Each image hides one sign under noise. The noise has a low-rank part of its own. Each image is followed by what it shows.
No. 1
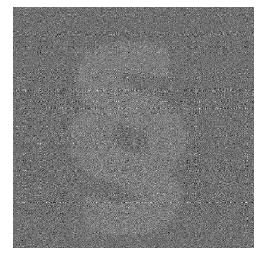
section sign
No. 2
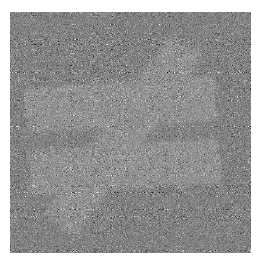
not-equal sign
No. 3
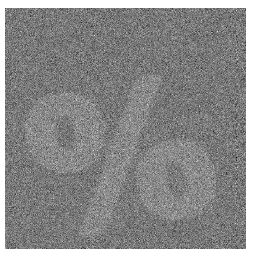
percent sign
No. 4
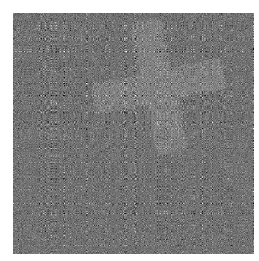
plus sign
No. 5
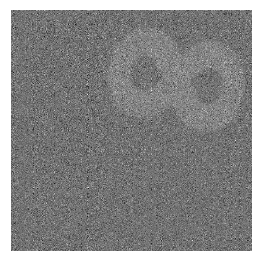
infinity sign
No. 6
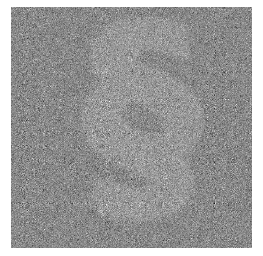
section sign
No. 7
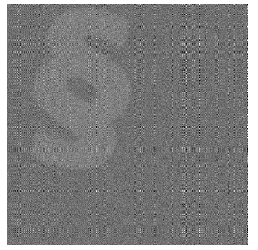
section sign
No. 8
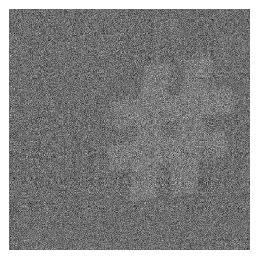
hash sign
